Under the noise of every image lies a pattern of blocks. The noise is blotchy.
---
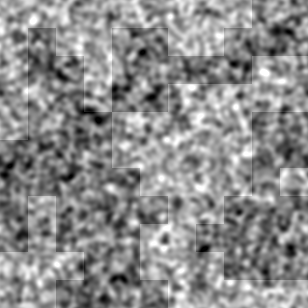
no symmetry
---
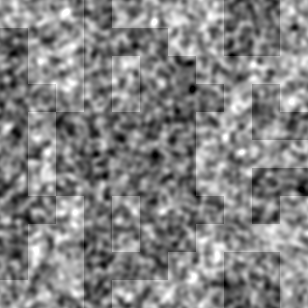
top and bottom mirror each other
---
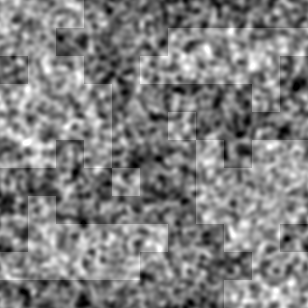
the same after a half turn
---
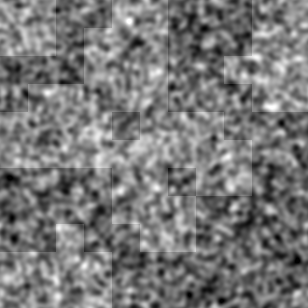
mirrored about the diagonal from the top left
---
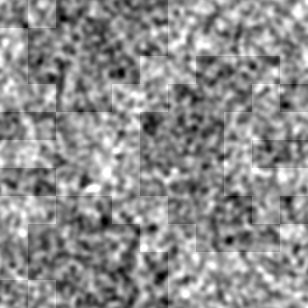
top and bottom mirror each other
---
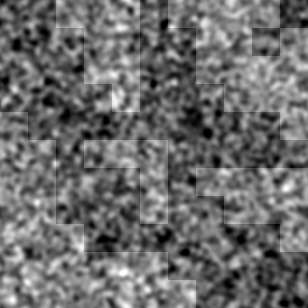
mirrored about the diagonal from the bottom left
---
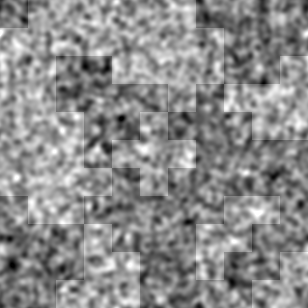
mirrored about the diagonal from the top left
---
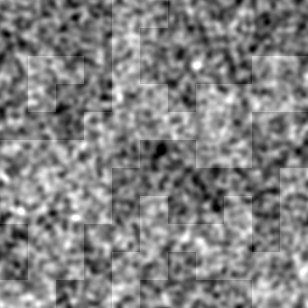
no symmetry
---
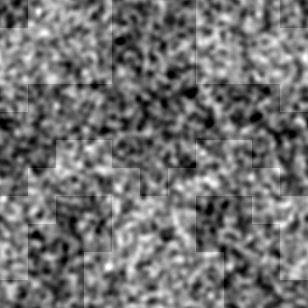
left and right mirror each other
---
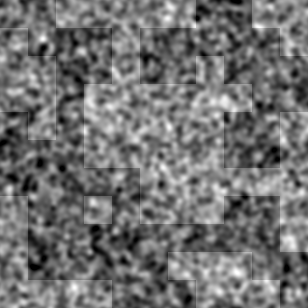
mirrored about the diagonal from the bottom left
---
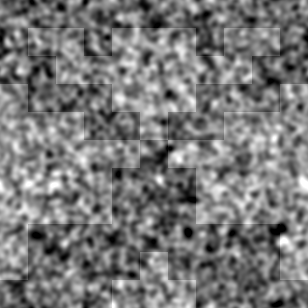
left and right mirror each other
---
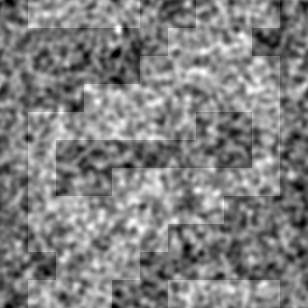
the same after a half turn
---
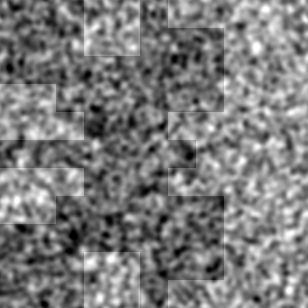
top and bottom mirror each other
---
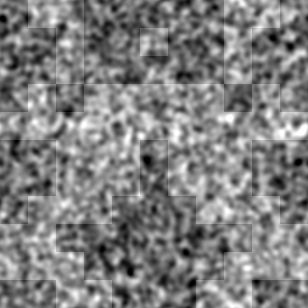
left and right mirror each other
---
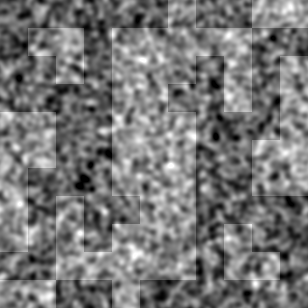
the same after a half turn
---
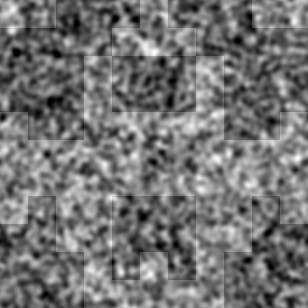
left and right mirror each other
